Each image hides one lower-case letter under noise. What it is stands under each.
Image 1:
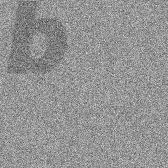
b
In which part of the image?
top left
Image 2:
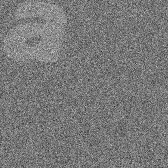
a
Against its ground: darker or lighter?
lighter
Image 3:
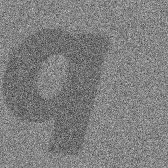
q
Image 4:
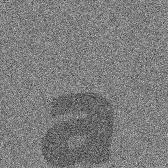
a
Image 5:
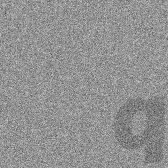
q
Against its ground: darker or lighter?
darker
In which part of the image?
bottom right
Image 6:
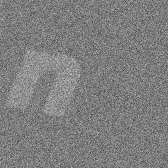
n
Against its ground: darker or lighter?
lighter
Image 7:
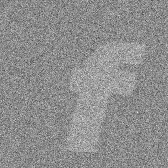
f
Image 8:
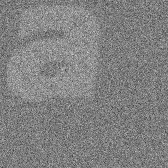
a
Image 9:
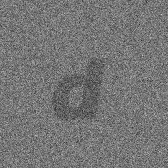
d
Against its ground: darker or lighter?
darker
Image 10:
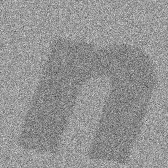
n
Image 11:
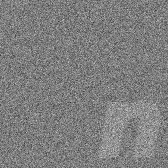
n
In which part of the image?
bottom right
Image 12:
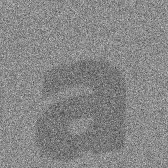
a
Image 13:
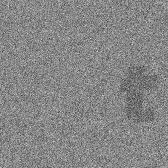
t
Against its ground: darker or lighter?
darker
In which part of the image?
middle right
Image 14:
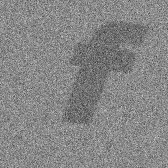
f
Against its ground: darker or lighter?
darker
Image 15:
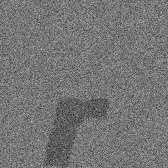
r
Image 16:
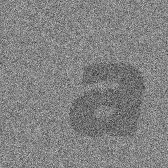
a
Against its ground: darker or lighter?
darker
